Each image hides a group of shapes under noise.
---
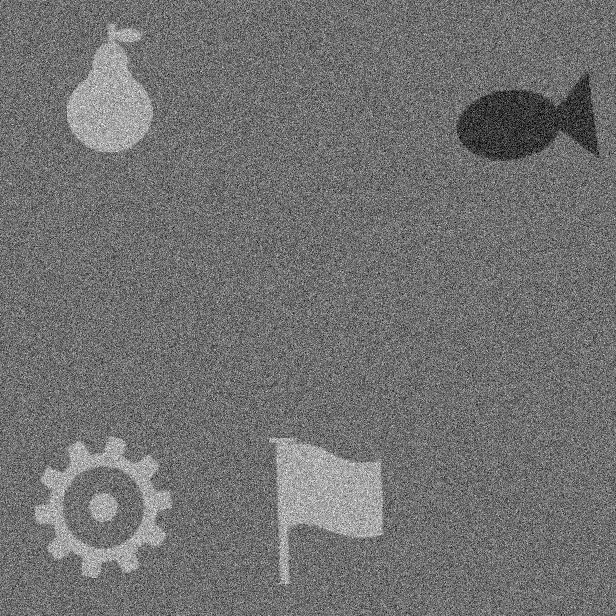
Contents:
top left: light pear; top right: dark fish; bottom left: light gear; bottom middle: light flag
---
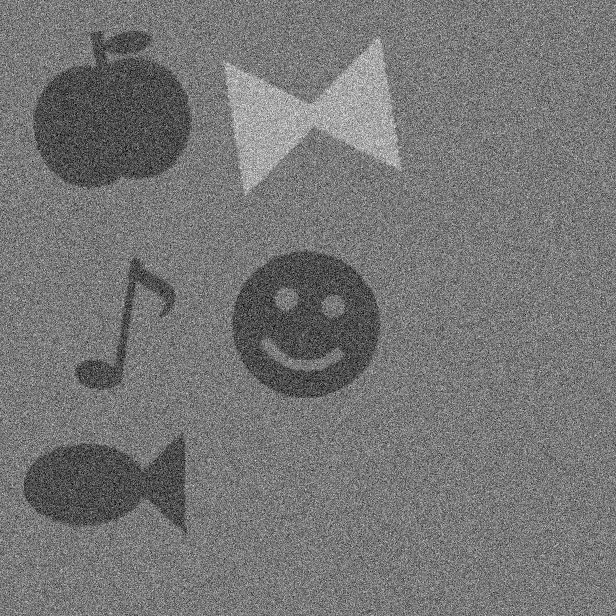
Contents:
top left: dark apple; top middle: light bow tie; middle left: dark musical note; centre: dark smiling face; bottom left: dark fish
